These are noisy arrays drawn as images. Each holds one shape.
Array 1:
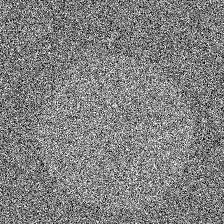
light disc
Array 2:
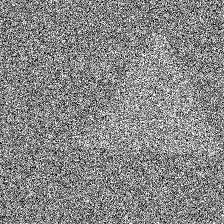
light triangle
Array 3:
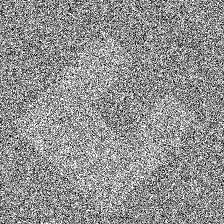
light square with a notch
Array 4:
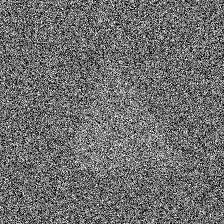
light triangle
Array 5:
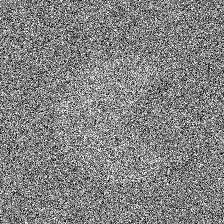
light disc with a wedge cut out
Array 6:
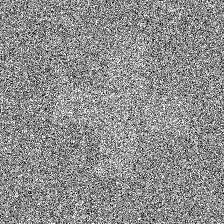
light cross
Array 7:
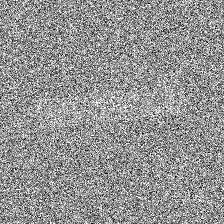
light bar
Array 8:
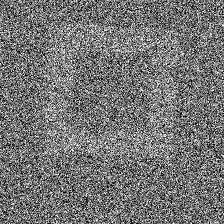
light square frame
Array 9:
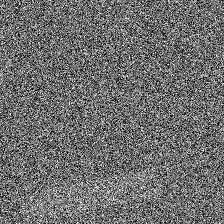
light bar
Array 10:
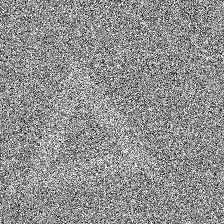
light triangle frame
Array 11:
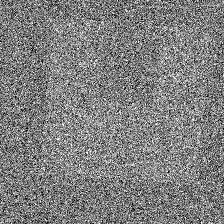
light square with a notch
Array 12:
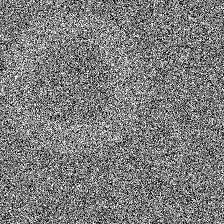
light ring
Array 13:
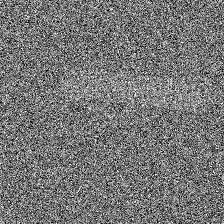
light bar
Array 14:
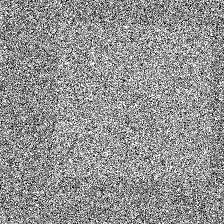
light square
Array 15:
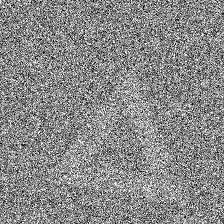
light triangle frame
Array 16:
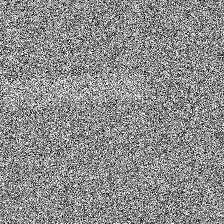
light bar
